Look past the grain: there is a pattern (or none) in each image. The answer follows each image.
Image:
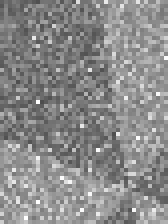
spokes from one point
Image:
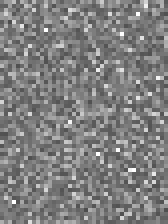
only noise
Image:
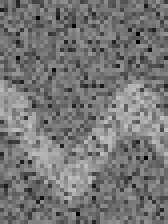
a wavy band
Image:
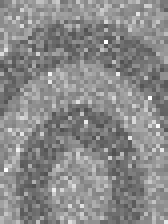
rings round one point
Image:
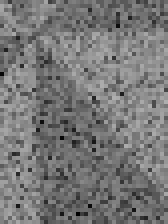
spokes from one point
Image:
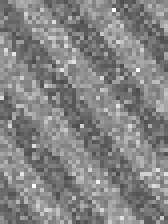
diagonal stripes
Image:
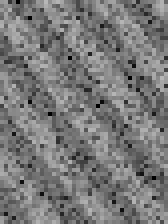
diagonal stripes
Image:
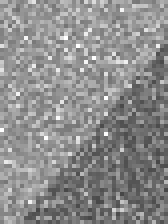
a sharp edge
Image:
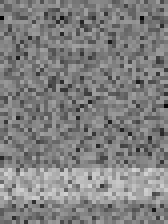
one horizontal stripe
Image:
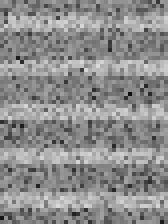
horizontal stripes
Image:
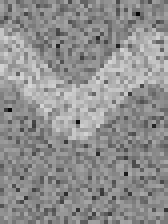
a wavy band
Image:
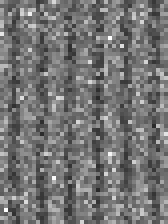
vertical stripes
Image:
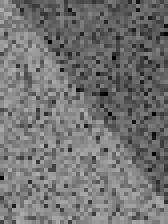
a sharp edge
